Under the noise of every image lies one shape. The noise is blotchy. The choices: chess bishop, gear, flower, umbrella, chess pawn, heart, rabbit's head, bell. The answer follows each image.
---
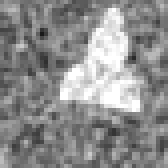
chess pawn
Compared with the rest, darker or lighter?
lighter
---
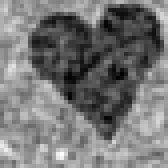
heart
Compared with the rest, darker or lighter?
darker
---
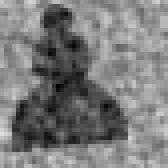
chess pawn
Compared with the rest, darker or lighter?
darker
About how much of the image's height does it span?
nearly all
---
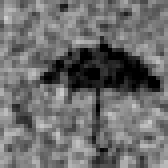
umbrella
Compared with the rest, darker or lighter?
darker
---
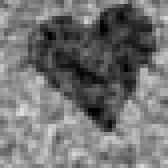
heart
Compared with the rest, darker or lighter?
darker
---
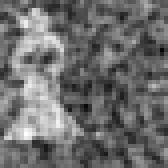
chess bishop
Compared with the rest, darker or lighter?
lighter
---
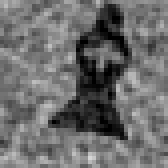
chess bishop
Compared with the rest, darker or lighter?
darker
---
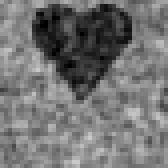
heart
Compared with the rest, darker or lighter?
darker
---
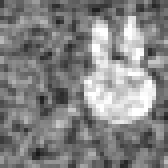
rabbit's head
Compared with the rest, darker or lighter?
lighter
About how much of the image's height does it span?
two thirds
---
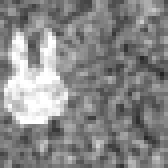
rabbit's head
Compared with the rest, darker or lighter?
lighter
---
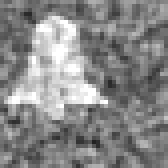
bell
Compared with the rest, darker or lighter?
lighter
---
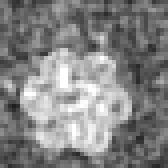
flower
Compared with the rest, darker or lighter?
lighter
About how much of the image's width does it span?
two thirds
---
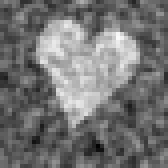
heart
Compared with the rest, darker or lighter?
lighter
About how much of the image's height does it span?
two thirds
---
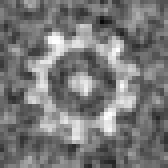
gear
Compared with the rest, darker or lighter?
lighter
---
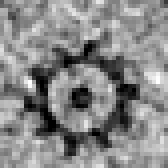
gear
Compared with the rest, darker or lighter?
darker
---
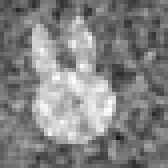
rabbit's head
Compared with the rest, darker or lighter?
lighter
